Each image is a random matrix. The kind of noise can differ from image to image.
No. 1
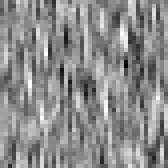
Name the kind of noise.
streaked along the columns
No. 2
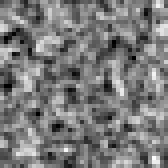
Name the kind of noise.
blotchy
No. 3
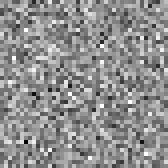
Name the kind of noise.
independent entries
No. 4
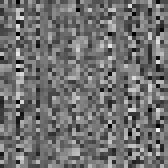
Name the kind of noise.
columns of uneven size
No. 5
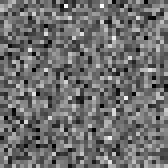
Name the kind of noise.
independent entries
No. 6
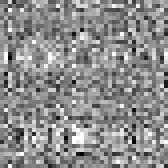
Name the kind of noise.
low rank plus noise
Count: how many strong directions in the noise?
three or four
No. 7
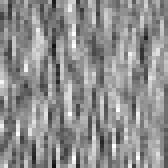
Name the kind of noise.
streaked along the columns
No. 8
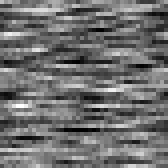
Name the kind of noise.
streaked along the rows
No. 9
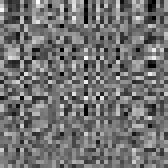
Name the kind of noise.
low rank plus noise
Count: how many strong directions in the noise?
one
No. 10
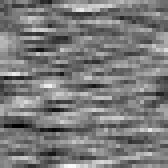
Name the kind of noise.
streaked along the rows
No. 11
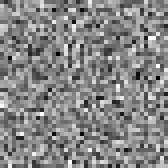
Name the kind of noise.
low rank plus noise
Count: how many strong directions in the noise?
five to eight
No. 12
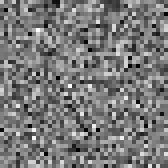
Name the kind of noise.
independent entries
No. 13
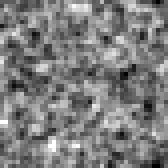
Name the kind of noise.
blotchy
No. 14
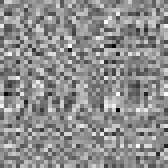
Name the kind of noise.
low rank plus noise
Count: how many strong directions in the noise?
two
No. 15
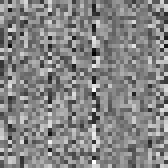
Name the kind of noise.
columns of uneven size
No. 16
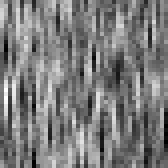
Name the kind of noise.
streaked along the columns
